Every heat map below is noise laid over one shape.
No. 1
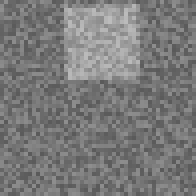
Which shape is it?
square
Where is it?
top middle
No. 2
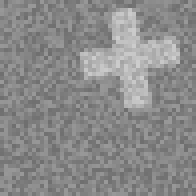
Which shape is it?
cross
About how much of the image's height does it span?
half
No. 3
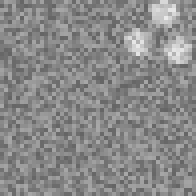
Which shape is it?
three dots
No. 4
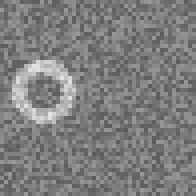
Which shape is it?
ring
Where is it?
middle left
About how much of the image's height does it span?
a third
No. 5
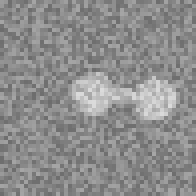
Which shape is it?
dumbbell
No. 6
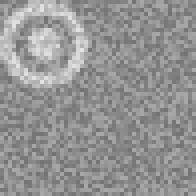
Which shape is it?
bullseye
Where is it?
top left
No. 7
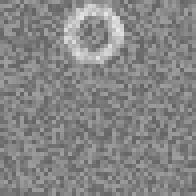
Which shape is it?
ring
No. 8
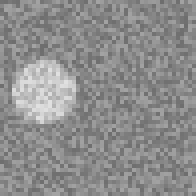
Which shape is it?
disc
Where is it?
middle left
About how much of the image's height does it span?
a third
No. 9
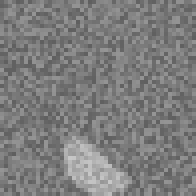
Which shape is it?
half disc
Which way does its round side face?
down and left
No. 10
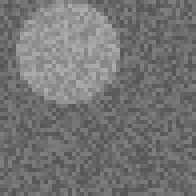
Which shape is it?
disc
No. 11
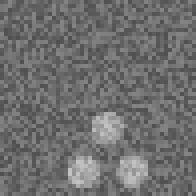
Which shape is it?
three dots
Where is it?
bottom middle
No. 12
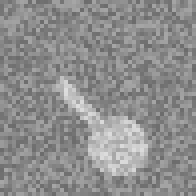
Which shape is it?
lollipop
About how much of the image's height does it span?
half
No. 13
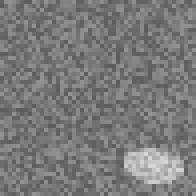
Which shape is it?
ellipse
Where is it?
bottom right
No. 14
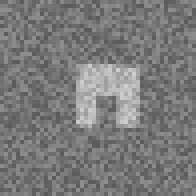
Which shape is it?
square with a notch
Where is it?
centre
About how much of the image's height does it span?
a third
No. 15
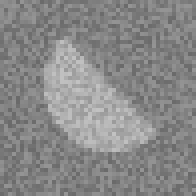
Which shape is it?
half disc
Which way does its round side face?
down and left
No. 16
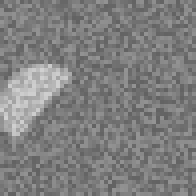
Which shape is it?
half disc
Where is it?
middle left
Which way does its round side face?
up and left
